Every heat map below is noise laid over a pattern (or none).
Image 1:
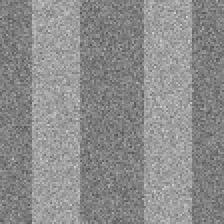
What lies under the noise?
vertical stripes
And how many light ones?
2
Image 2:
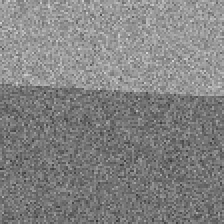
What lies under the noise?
a sharp edge
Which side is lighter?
top
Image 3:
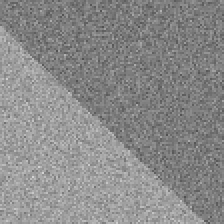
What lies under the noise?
a sharp edge
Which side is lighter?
bottom left
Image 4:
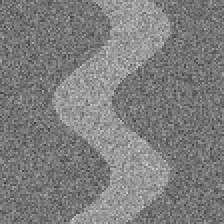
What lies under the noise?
a wavy band
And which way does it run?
top to bottom
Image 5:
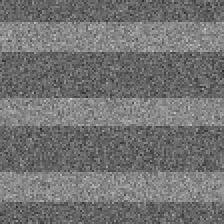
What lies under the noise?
horizontal stripes
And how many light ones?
3
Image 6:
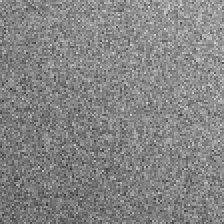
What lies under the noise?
a smooth slope
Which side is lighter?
top right
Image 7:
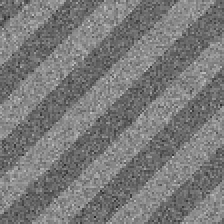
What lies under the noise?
diagonal stripes
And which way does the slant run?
bottom left to top right
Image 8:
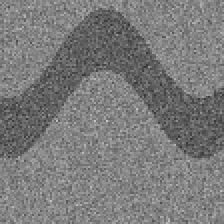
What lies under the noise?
a wavy band
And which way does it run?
left to right
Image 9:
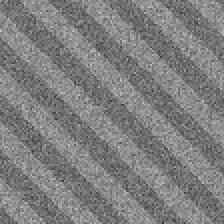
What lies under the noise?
diagonal stripes
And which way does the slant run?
top left to bottom right
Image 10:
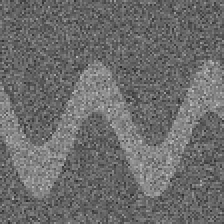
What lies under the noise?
a wavy band
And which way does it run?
left to right
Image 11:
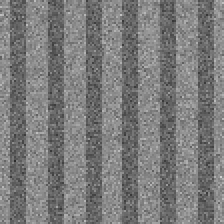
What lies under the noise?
vertical stripes
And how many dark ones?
6
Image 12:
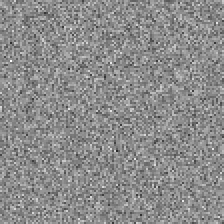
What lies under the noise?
only noise
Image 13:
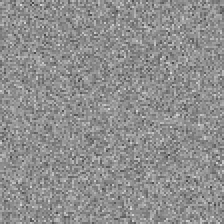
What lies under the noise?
only noise
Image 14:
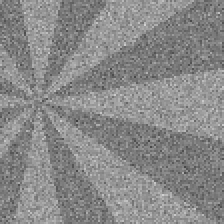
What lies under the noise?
spokes from one point
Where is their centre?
middle left
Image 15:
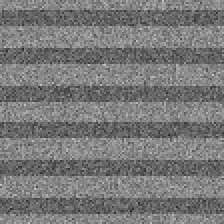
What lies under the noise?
horizontal stripes
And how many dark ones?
6
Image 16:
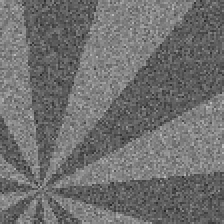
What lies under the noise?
spokes from one point
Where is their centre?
bottom left
